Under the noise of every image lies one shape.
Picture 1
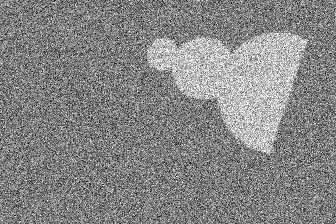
light chess pawn
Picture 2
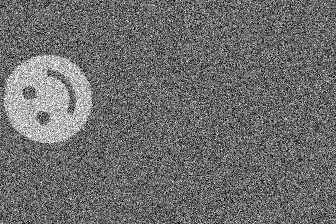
light smiling face, middle left
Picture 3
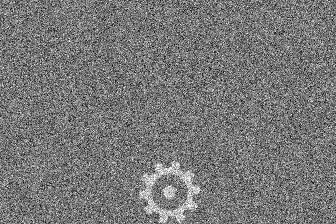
light gear, bottom middle
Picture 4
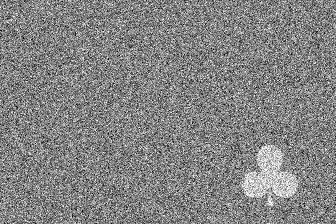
light club, bottom right
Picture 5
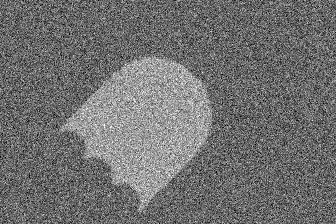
light ghost
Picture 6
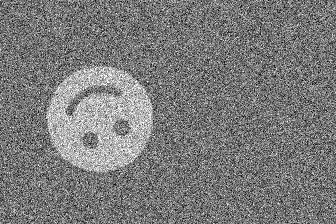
light smiling face
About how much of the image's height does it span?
half
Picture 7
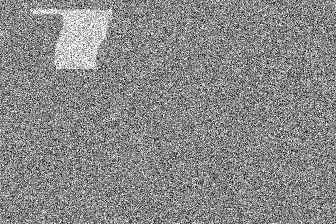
light flag, top left
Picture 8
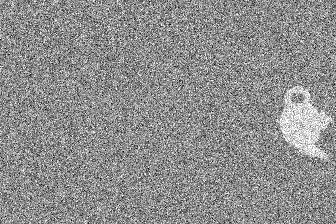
light teapot, middle right
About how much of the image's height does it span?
a third
